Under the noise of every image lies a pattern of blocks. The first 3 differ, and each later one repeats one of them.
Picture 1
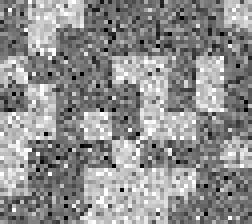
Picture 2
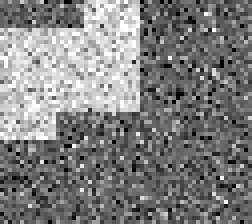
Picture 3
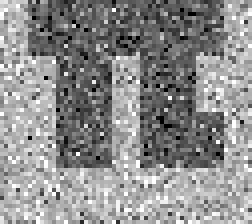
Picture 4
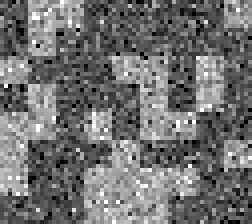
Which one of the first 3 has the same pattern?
1
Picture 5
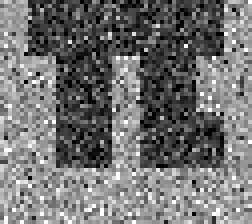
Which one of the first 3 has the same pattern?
3
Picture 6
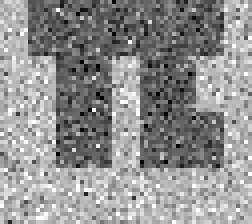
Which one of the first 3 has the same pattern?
3
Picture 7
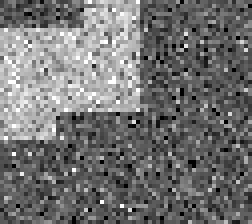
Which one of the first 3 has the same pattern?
2
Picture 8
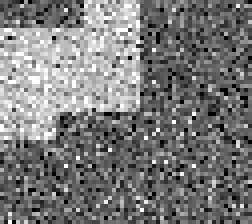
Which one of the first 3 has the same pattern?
2
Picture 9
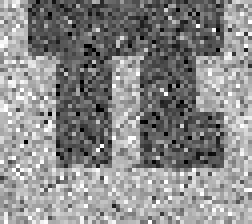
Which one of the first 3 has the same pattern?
3
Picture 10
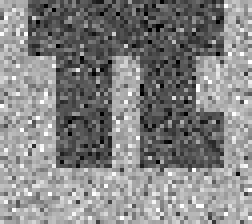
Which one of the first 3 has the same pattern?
3
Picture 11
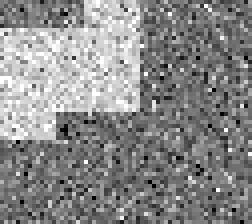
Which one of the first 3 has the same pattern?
2
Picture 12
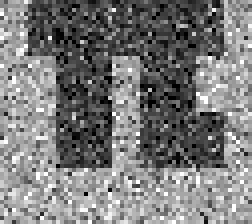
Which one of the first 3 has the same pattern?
3
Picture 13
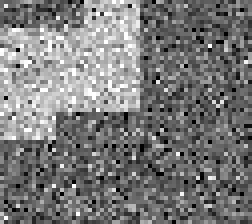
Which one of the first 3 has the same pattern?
2
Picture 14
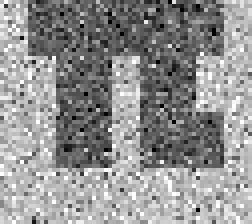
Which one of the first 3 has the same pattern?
3
